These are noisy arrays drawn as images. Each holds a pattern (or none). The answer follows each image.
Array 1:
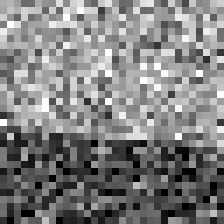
a sharp edge
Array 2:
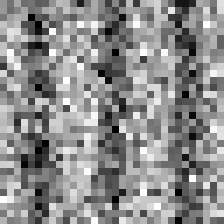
vertical stripes
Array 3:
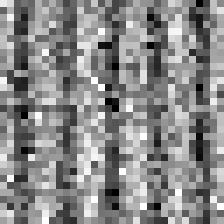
vertical stripes
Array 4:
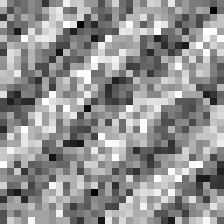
diagonal stripes
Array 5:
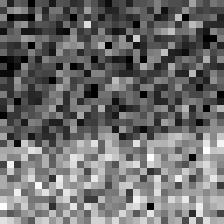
a sharp edge
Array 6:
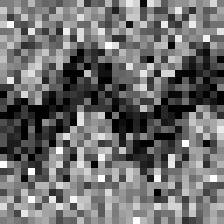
a wavy band
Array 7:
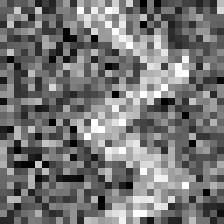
a wavy band
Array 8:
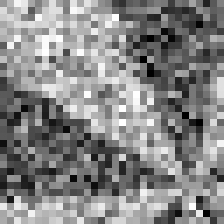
spokes from one point
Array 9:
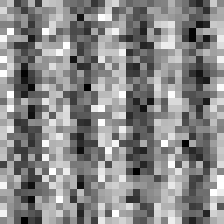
vertical stripes
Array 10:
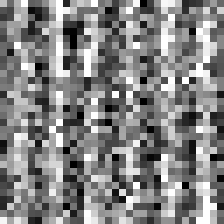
vertical stripes
